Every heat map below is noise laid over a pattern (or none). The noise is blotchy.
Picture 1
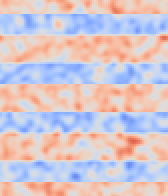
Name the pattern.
horizontal stripes
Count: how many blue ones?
4
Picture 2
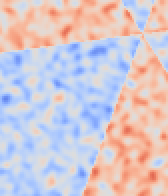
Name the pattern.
spokes from one point
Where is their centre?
top right
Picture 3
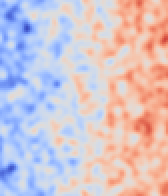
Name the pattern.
a smooth slope
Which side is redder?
right
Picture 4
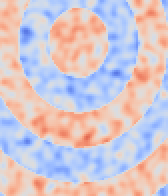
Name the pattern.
rings round one point
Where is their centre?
top middle
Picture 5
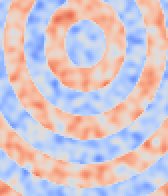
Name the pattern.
rings round one point
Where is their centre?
top middle
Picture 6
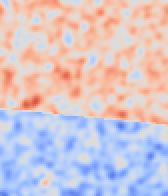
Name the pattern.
a sharp edge
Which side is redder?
top
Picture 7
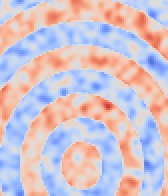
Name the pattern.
rings round one point
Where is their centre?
bottom middle
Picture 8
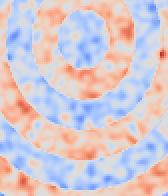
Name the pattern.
rings round one point
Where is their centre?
top middle
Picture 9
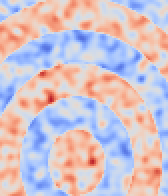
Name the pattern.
rings round one point
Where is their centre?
bottom middle
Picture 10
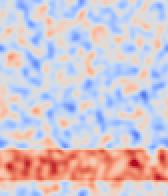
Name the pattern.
one horizontal stripe
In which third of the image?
bottom
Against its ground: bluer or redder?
redder
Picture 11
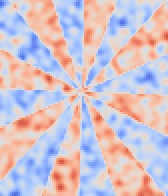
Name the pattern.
spokes from one point
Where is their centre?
centre
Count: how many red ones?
8
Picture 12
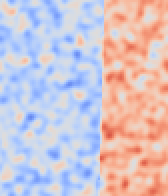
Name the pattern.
a sharp edge
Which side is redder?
right
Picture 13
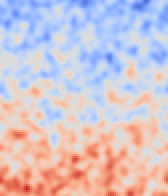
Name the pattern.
a smooth slope
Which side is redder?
bottom
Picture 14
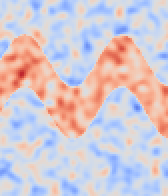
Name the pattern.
a wavy band
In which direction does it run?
left to right
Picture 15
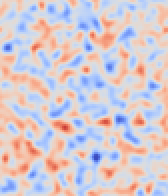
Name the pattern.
only noise
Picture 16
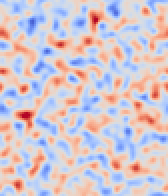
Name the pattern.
only noise
